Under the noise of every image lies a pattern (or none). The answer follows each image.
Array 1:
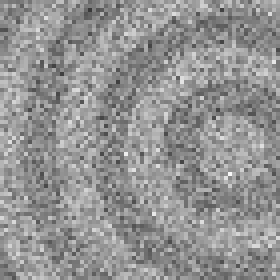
rings round one point
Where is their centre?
middle right
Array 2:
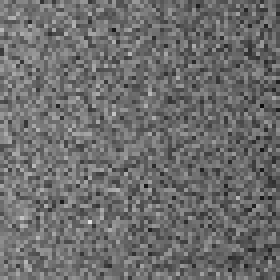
a smooth slope
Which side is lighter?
left
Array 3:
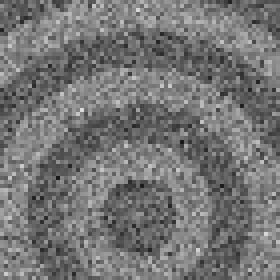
rings round one point
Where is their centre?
bottom middle
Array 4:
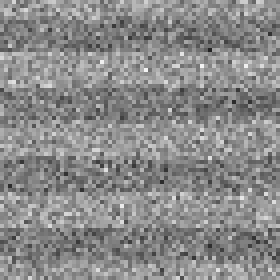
horizontal stripes
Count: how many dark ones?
4
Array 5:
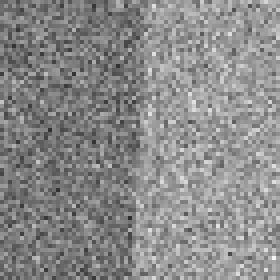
a sharp edge
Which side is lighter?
right
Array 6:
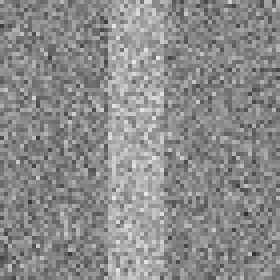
one vertical stripe
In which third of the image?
middle
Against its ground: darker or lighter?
lighter
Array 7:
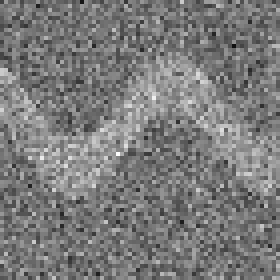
a wavy band
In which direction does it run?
left to right
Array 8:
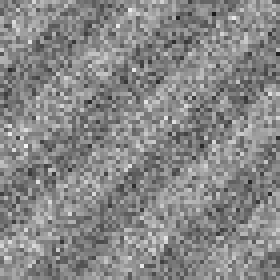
diagonal stripes
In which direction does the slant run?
bottom left to top right
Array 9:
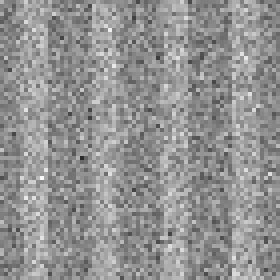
vertical stripes
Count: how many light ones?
4
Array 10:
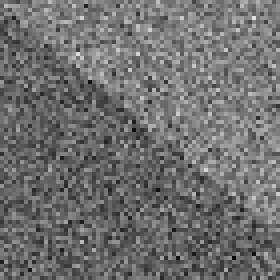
a sharp edge
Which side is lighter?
top right
